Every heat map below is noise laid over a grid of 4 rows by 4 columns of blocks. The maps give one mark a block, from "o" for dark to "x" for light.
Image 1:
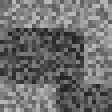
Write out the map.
x x x x
o o o x
o o o x
x x o o
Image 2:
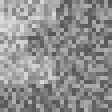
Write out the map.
x x o o
x o o o
x x o o
o o o o
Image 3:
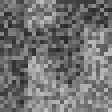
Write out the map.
o x o o
o o o x
o x o x
o x x x
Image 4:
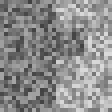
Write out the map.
o o x x
o o o x
o o x x
o o x x
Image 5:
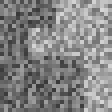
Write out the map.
o o x x
o x x x
o o o x
o o o x
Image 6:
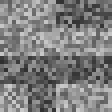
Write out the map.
x x o o
x x x x
o o o o
x o x x
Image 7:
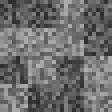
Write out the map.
o o x o
x x x o
o x o x
x o o x
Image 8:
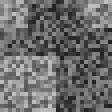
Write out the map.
x o o x
o o o o
x x o o
x x o o
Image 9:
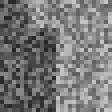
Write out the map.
o x x x
o o x x
o o x x
o o x x
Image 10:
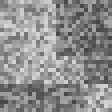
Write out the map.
x x o o
x x o o
x x x o
o o o x
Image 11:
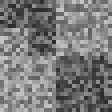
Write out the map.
o o x x
x o x x
x x o o
x x o o
